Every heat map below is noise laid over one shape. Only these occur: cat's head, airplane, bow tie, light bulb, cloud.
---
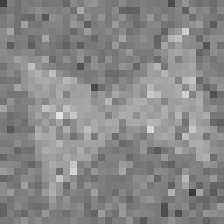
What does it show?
light bow tie
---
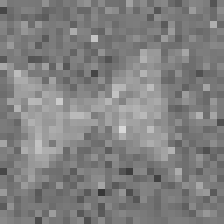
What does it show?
light bow tie
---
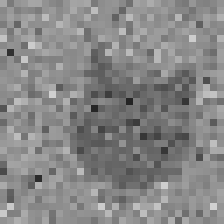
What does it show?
dark cat's head
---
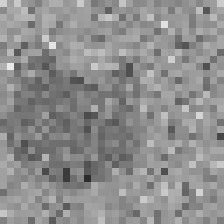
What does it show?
dark cat's head
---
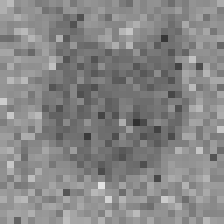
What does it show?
dark cat's head
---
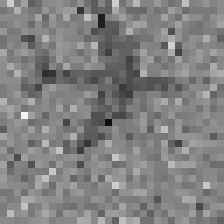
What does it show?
dark airplane
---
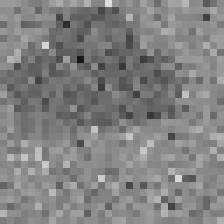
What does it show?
dark cloud
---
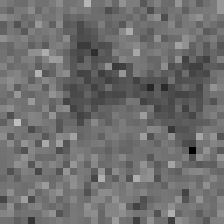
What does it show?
dark bow tie
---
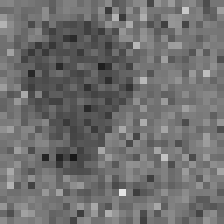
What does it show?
dark light bulb
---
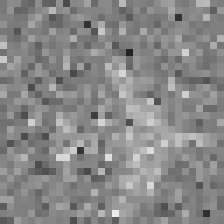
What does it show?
light airplane
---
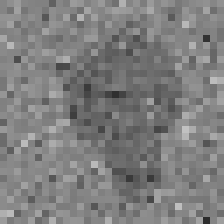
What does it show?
dark light bulb
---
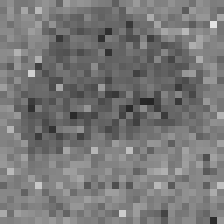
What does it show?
dark cloud
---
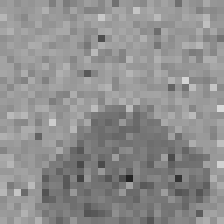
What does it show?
dark cloud
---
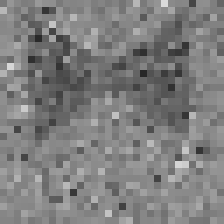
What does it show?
dark bow tie
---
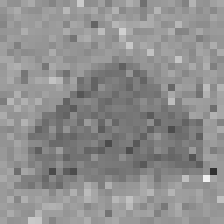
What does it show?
dark cloud
